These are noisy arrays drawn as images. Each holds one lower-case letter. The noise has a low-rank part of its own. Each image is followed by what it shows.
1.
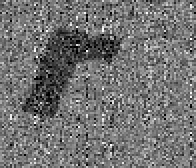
r
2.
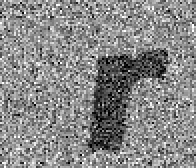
r
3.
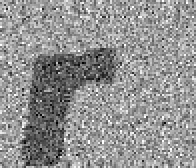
r
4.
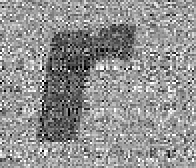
r
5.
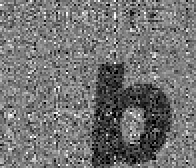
b
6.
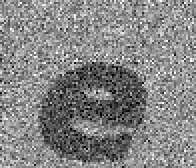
e
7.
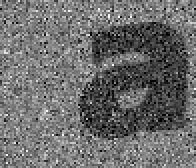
a
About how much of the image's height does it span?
two thirds
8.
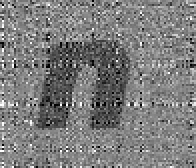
n
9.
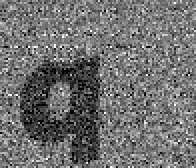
q
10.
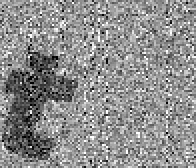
t
